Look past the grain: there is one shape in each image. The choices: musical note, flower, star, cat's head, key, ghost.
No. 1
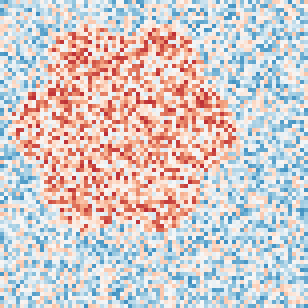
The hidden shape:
flower
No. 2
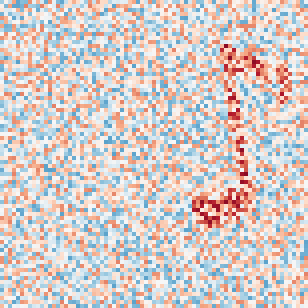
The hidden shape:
musical note
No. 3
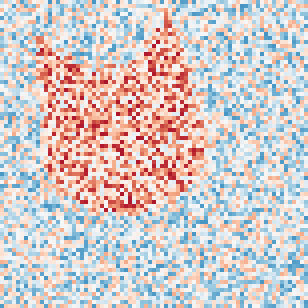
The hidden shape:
cat's head
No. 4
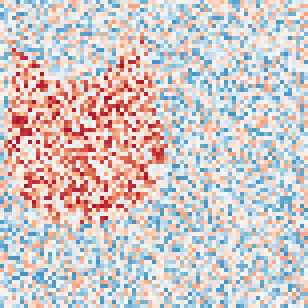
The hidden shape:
cat's head
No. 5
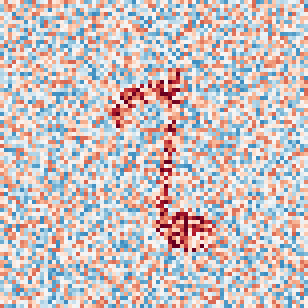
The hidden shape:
musical note
